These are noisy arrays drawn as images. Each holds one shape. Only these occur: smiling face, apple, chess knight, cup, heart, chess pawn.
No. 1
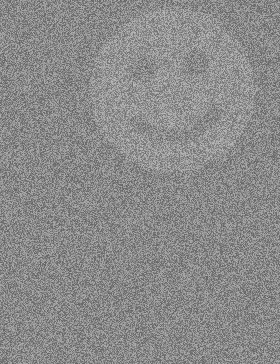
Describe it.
light smiling face
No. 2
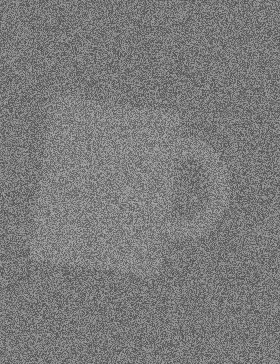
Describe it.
light cup
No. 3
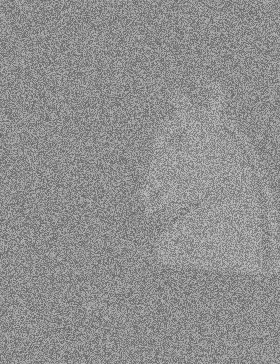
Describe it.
light chess knight
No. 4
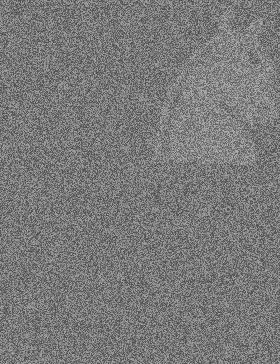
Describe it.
light chess knight, top right
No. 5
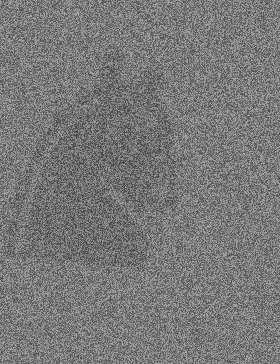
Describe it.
dark chess knight
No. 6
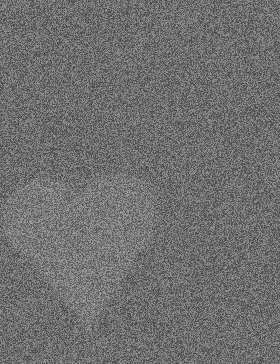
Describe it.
light heart
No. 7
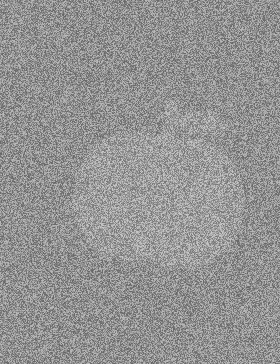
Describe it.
light apple
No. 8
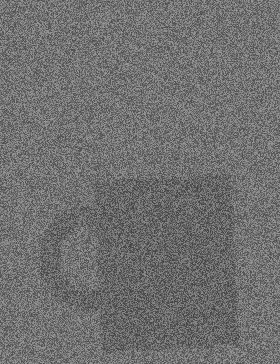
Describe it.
dark cup
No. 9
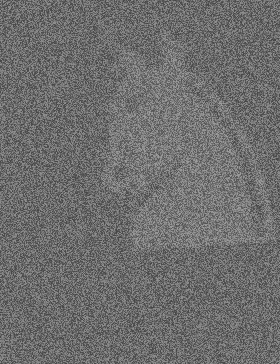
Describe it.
light chess knight
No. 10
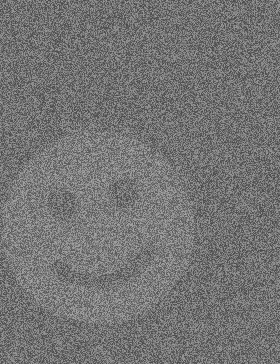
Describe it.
light smiling face
